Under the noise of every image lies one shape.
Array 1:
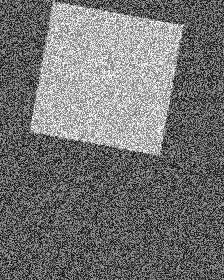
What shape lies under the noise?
square
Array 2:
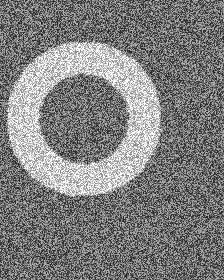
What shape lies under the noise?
ring
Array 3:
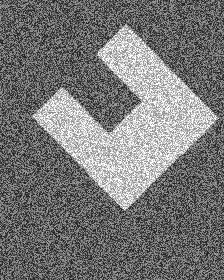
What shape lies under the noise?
square with a notch
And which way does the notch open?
up and left
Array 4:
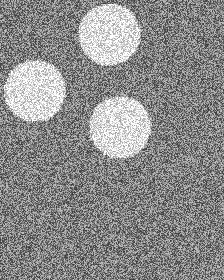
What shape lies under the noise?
three dots
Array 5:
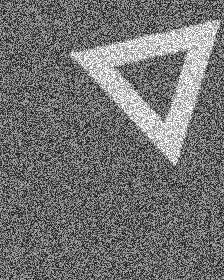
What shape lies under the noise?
triangle frame
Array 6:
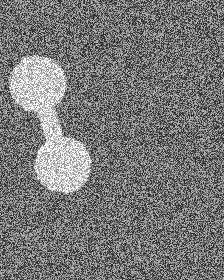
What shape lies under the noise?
dumbbell
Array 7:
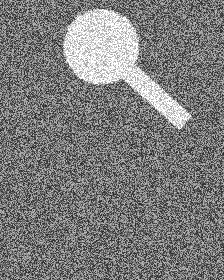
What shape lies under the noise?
lollipop
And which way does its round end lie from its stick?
up and left
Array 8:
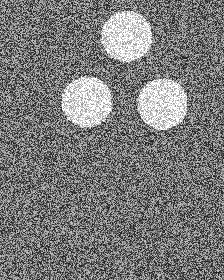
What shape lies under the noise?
three dots
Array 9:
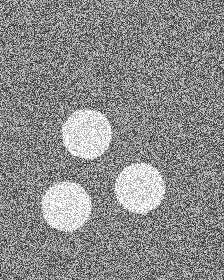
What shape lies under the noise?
three dots
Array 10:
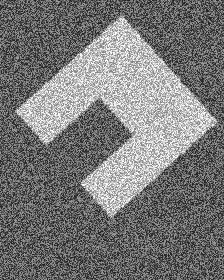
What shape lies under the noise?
square with a notch
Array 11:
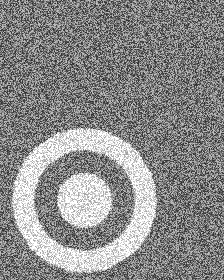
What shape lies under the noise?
bullseye
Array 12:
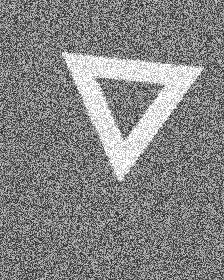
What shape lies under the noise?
triangle frame
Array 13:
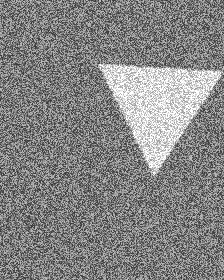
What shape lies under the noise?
triangle
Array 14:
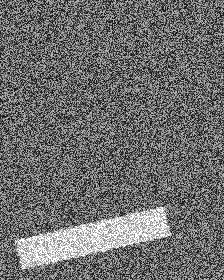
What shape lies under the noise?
bar
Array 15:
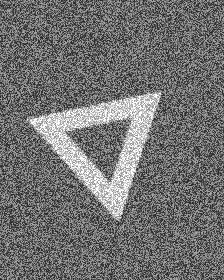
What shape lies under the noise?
triangle frame
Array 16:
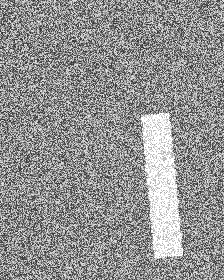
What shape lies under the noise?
bar
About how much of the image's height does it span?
half
